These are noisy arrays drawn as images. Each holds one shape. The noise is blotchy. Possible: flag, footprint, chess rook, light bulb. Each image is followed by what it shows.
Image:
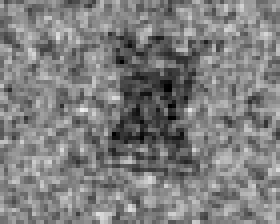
chess rook
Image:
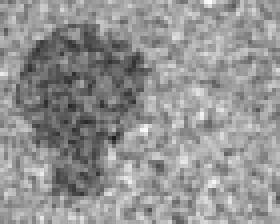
light bulb
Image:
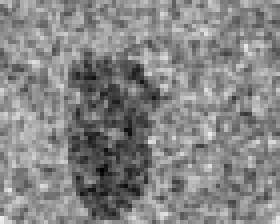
footprint
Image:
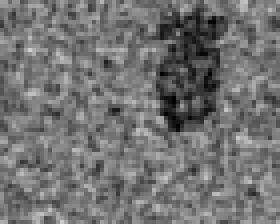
footprint
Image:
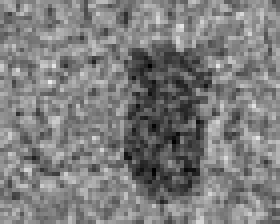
footprint
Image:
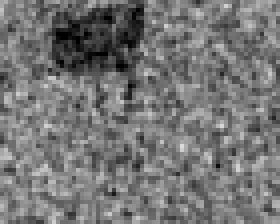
flag
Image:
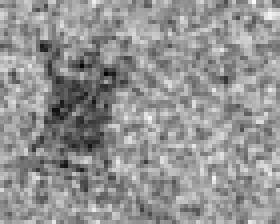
chess rook
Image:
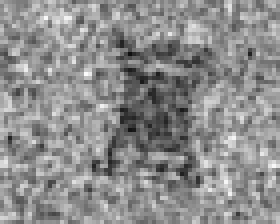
chess rook
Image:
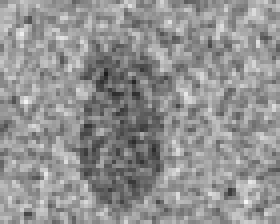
footprint
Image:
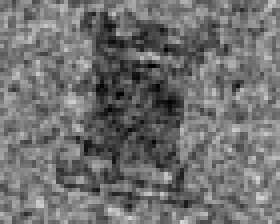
chess rook
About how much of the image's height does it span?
nearly all
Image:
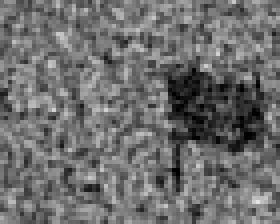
flag
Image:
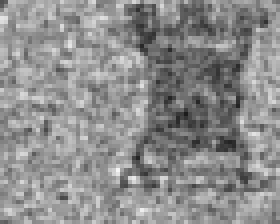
chess rook
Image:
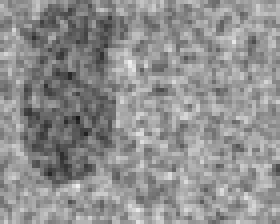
footprint
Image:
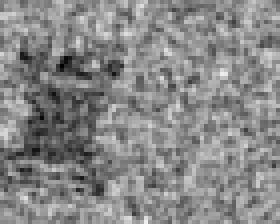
chess rook
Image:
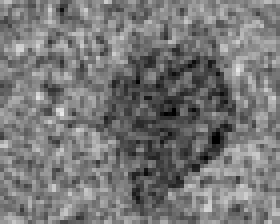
light bulb
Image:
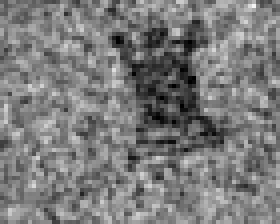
chess rook
